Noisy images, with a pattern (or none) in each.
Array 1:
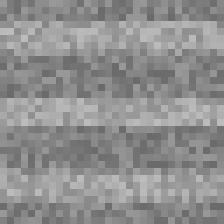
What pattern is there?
horizontal stripes
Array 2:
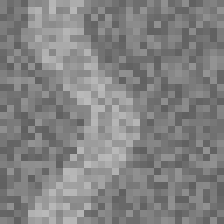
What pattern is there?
a wavy band
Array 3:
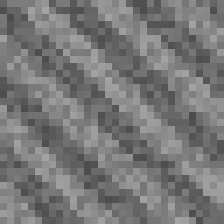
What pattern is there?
diagonal stripes
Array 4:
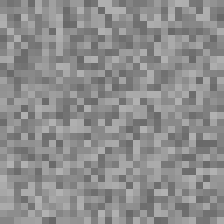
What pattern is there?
only noise
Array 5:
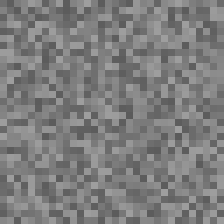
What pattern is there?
only noise
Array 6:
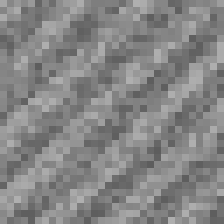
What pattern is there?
diagonal stripes
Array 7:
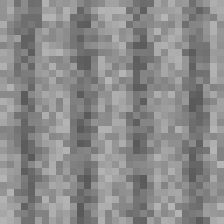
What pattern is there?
vertical stripes
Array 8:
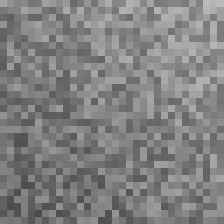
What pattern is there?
a smooth slope
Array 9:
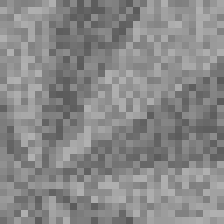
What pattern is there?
spokes from one point
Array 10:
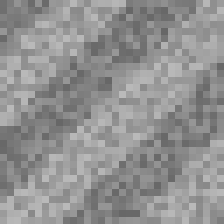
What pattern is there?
diagonal stripes
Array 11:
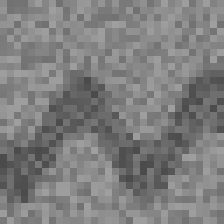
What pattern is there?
a wavy band
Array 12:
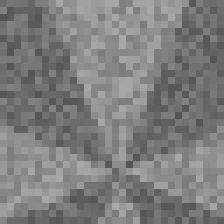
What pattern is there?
spokes from one point
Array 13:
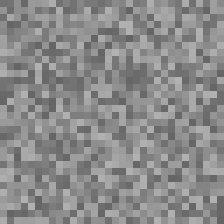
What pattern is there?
only noise
